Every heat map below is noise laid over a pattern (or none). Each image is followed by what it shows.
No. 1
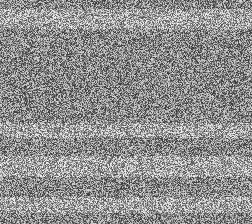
bands of rows
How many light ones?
4
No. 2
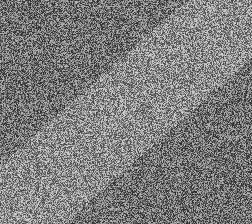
a diagonal band
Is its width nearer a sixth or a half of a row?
a half
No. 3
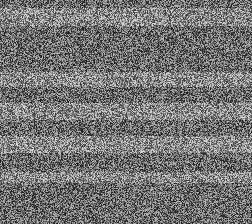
bands of rows
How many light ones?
5
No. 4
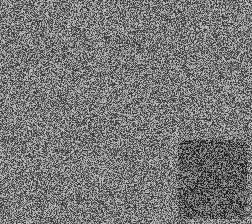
one block
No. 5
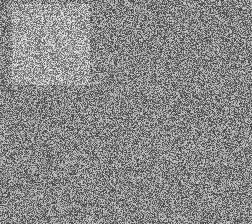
one block
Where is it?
top left
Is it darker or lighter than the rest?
lighter
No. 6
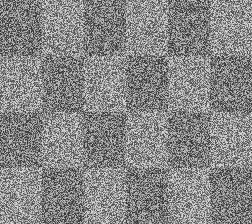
a checkerboard
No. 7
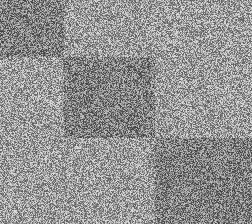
blocks along the diagonal
